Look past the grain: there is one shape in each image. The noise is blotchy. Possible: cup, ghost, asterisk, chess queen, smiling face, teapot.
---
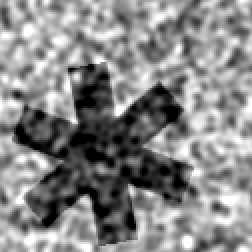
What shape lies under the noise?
asterisk
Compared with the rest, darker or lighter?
darker
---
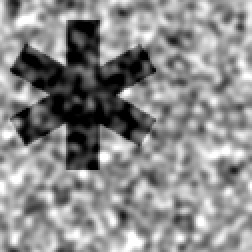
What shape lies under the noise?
asterisk
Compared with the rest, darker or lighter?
darker
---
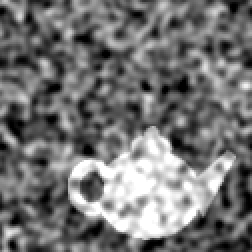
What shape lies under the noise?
teapot
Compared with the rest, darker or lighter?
lighter
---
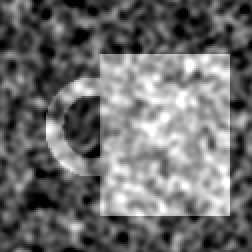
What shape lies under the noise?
cup
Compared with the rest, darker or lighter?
lighter
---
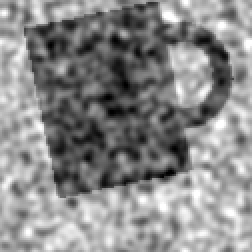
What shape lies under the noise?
cup
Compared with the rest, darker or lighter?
darker
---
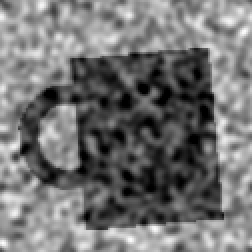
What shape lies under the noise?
cup
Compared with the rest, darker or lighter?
darker
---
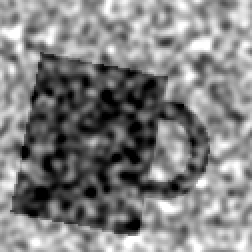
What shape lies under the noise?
cup
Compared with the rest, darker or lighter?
darker
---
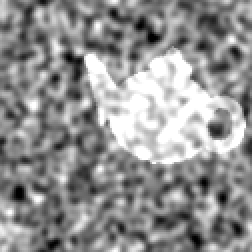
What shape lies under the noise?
teapot
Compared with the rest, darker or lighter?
lighter
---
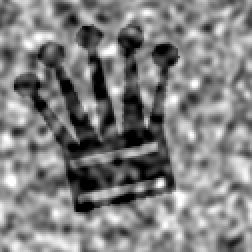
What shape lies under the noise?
chess queen
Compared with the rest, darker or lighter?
darker
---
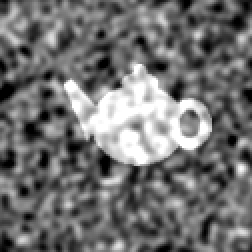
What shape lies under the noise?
teapot
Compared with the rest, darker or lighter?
lighter
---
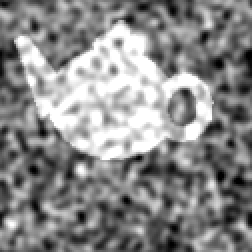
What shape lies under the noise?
teapot
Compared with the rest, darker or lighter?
lighter
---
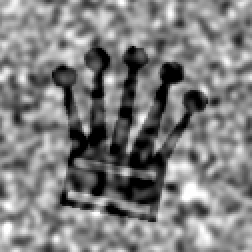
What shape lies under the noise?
chess queen
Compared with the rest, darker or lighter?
darker
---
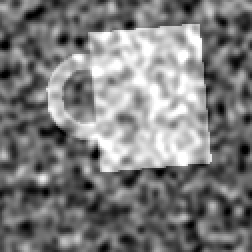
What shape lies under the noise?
cup
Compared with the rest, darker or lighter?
lighter
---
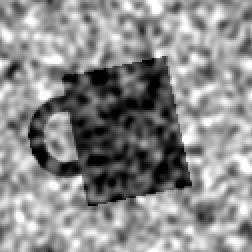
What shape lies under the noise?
cup
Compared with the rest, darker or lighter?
darker
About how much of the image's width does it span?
two thirds
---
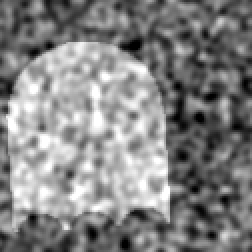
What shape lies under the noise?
ghost
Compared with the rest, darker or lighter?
lighter
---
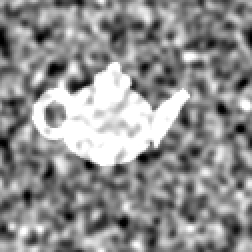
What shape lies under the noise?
teapot
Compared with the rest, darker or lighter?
lighter
